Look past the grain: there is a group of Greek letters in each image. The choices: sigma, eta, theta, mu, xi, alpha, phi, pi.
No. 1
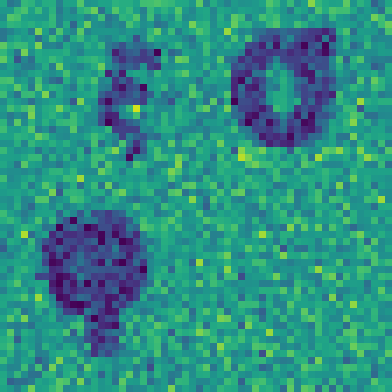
top left: xi; top right: sigma; bottom left: phi
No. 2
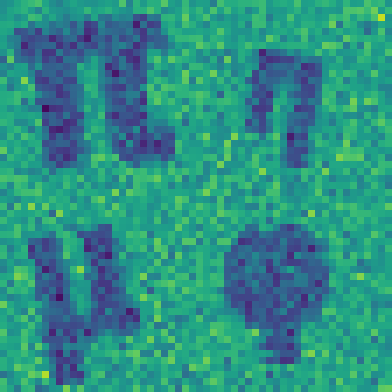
top left: pi; top right: eta; bottom left: mu; bottom right: phi
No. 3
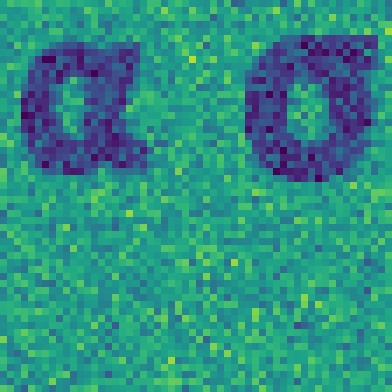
top left: alpha; top right: sigma
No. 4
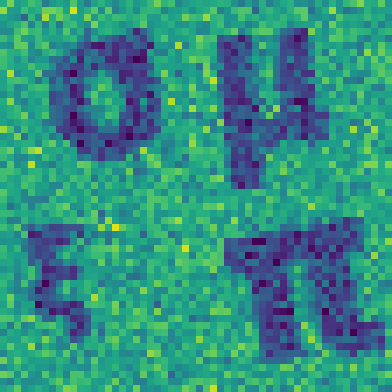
top left: sigma; top right: mu; bottom left: xi; bottom right: pi
